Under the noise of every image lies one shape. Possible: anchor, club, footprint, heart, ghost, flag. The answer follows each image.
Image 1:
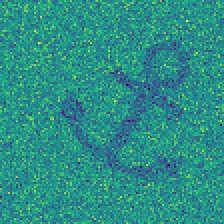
anchor
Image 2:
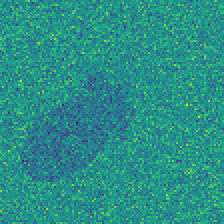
footprint
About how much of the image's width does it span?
half
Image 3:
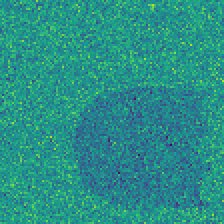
ghost
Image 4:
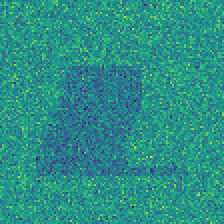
flag
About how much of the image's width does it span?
two thirds
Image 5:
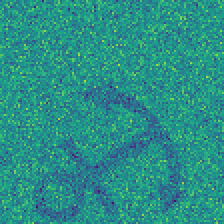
anchor
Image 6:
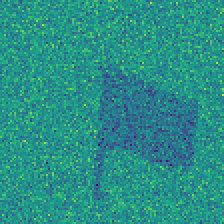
flag
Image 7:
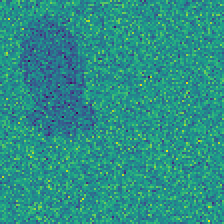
footprint
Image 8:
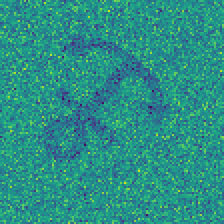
anchor
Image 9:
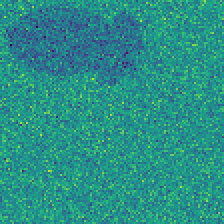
footprint
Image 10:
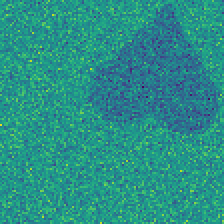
heart
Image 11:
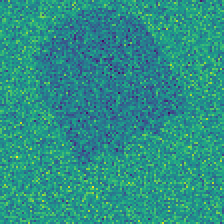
ghost
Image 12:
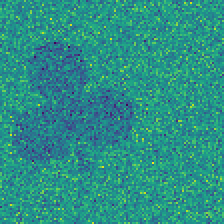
club
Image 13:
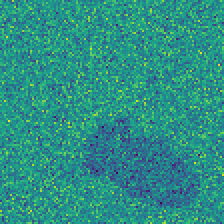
footprint
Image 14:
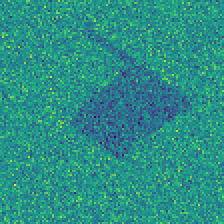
flag
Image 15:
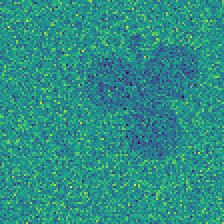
club
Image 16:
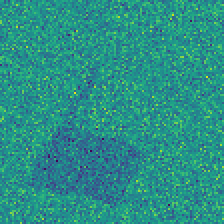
flag
